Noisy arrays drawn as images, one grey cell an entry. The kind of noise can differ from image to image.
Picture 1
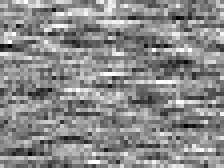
streaked along the rows
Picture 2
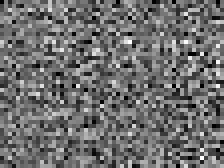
low rank plus noise
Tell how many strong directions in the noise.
five to eight
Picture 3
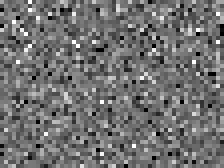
heavy tails
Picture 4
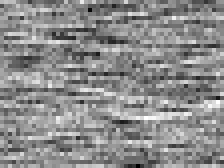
streaked along the rows
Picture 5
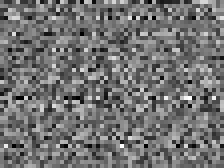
rows of uneven size
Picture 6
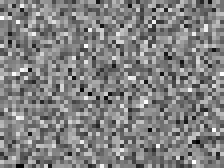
independent entries
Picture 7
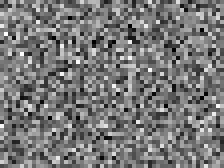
independent entries
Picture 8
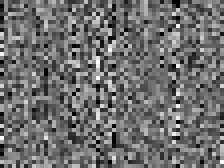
columns of uneven size
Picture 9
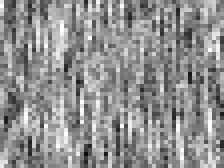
streaked along the columns
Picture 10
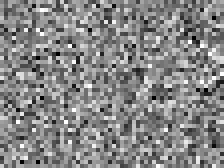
independent entries
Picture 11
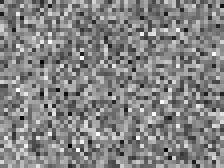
independent entries
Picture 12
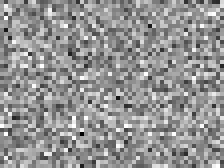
low rank plus noise
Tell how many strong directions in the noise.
five to eight
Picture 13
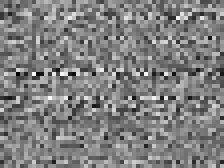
rows of uneven size
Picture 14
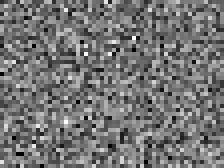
independent entries
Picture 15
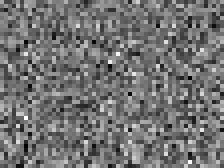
low rank plus noise
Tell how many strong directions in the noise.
five to eight
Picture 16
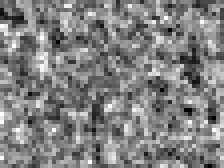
blotchy
